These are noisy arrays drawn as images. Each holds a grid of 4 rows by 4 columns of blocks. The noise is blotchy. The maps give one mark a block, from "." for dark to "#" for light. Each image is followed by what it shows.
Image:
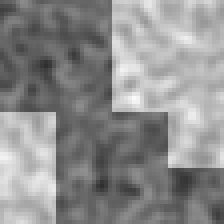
..##
..##
#..#
#...
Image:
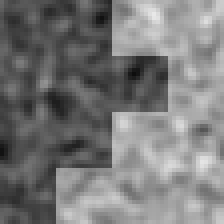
..##
...#
..##
.###
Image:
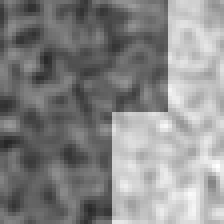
...#
...#
..##
..##
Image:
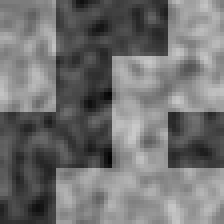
#..#
#.##
..#.
.###
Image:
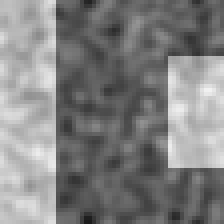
#...
#..#
#..#
#...
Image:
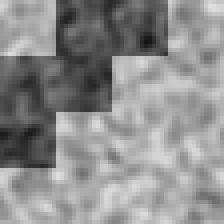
#..#
..##
.###
####
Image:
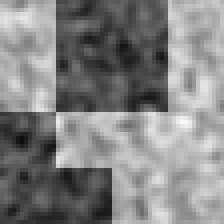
#..#
#..#
.###
..##
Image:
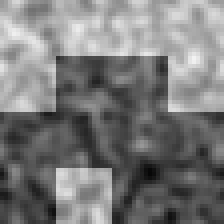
####
#..#
....
.#..
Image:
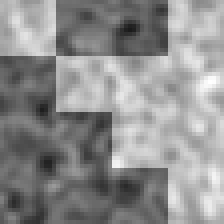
#..#
.###
..##
...#
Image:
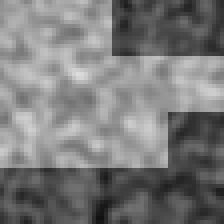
##..
####
###.
....
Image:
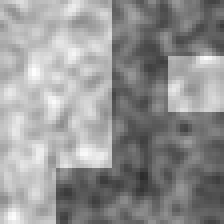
##..
##.#
##..
#...
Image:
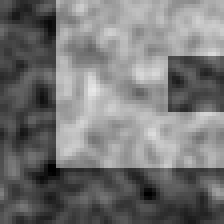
.###
.##.
.###
....
